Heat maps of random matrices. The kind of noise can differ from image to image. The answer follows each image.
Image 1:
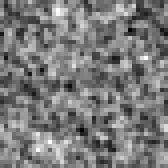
blotchy
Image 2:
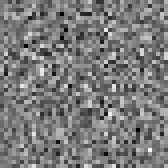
low rank plus noise
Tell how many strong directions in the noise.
five to eight
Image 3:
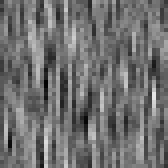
streaked along the columns
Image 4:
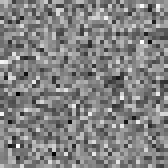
independent entries
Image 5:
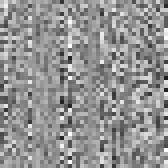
columns of uneven size
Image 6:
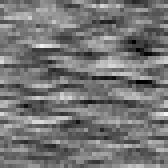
streaked along the rows
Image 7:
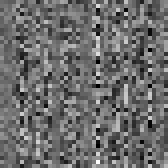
columns of uneven size
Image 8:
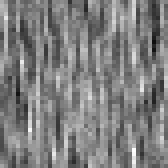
streaked along the columns
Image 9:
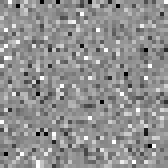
heavy tails
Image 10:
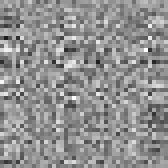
low rank plus noise
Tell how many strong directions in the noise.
two
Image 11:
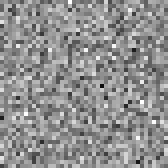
independent entries
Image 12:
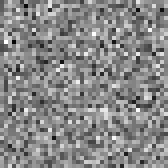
independent entries
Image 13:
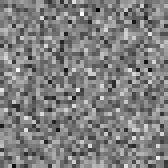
independent entries
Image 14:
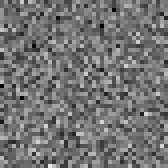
independent entries
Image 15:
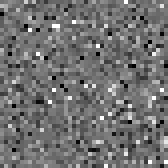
heavy tails
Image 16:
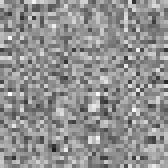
low rank plus noise
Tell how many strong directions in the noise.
five to eight
